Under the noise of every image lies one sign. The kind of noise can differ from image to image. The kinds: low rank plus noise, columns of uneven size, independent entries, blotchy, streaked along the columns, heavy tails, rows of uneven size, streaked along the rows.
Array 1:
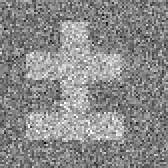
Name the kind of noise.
independent entries
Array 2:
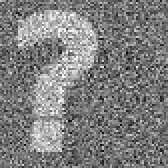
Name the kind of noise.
low rank plus noise
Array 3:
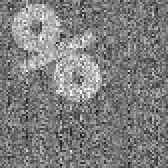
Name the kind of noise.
columns of uneven size
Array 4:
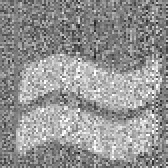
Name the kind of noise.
columns of uneven size
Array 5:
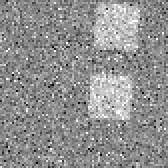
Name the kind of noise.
heavy tails
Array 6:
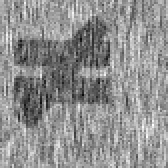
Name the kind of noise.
streaked along the columns
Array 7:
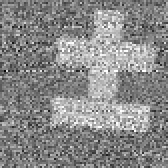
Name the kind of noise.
rows of uneven size
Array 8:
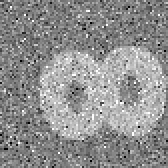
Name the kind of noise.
heavy tails
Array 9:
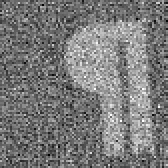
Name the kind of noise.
low rank plus noise
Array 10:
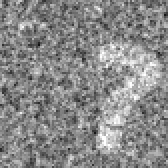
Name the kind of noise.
blotchy
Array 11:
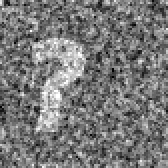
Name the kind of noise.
blotchy
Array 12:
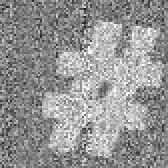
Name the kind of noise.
columns of uneven size
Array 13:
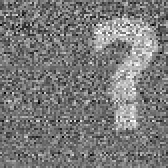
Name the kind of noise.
rows of uneven size
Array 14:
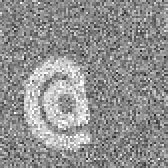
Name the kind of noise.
low rank plus noise
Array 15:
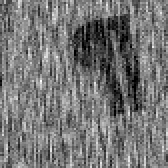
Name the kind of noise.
streaked along the columns
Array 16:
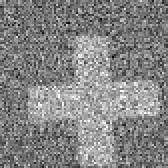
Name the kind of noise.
low rank plus noise
